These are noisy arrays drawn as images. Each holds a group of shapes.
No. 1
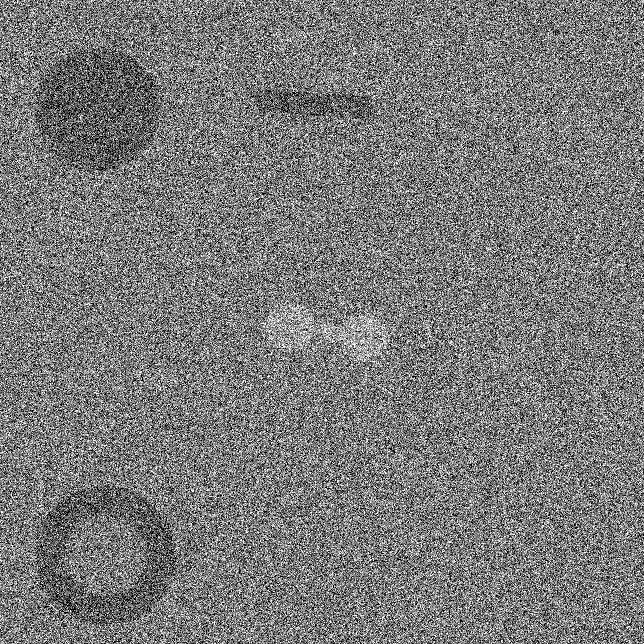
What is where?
top left: dark disc; top middle: dark bar; centre: light dumbbell; bottom left: dark ring
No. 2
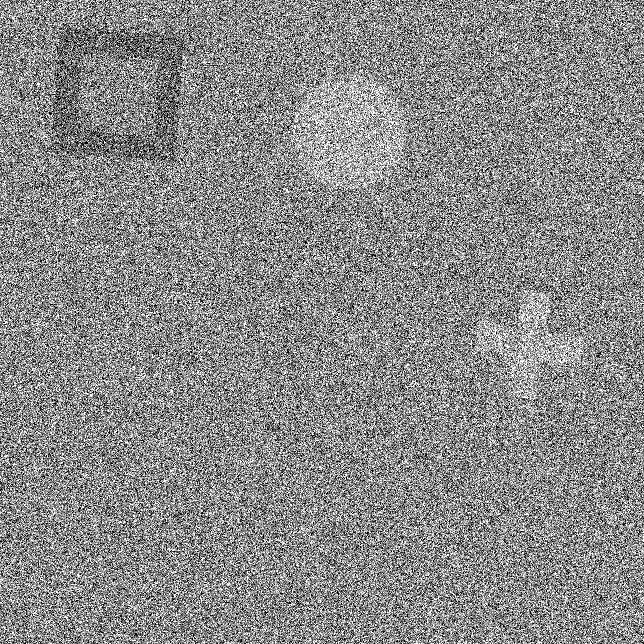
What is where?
top left: dark square frame; top middle: light disc; middle right: light cross
